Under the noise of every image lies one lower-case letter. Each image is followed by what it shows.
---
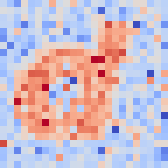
red d
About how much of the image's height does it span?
two thirds
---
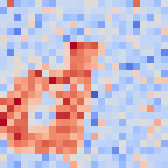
red d
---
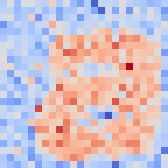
red a
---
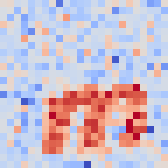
red m
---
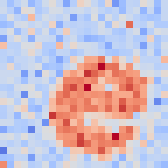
red e
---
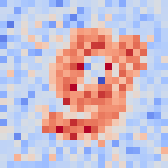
red g
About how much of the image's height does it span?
two thirds
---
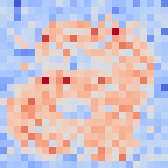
red a
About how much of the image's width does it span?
nearly all
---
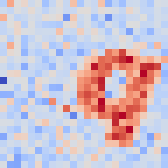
red q
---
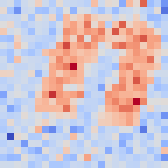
red n
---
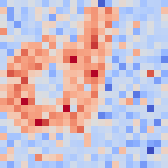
red d
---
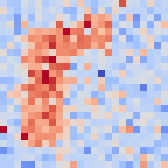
red r
